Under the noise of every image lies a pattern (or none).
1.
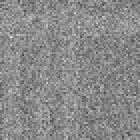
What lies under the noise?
bands of rows crossing bands of columns
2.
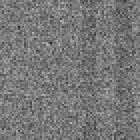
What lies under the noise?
bands of columns
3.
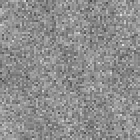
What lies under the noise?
a checkerboard
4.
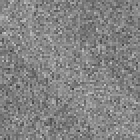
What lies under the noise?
a diagonal band
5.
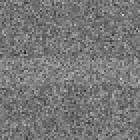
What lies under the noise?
one band of rows
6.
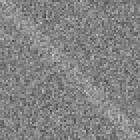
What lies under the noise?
a diagonal band
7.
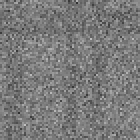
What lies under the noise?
bands of rows crossing bands of columns
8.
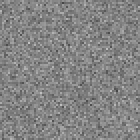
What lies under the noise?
only noise
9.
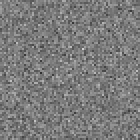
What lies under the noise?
only noise
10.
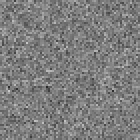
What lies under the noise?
only noise
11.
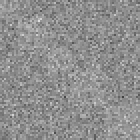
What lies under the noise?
blocks along the diagonal
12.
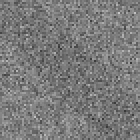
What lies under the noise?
a diagonal band
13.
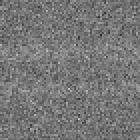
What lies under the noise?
bands of rows
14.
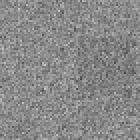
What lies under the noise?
one block
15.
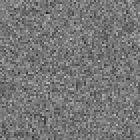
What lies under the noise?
only noise
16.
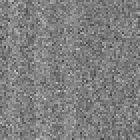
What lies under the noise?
bands of columns
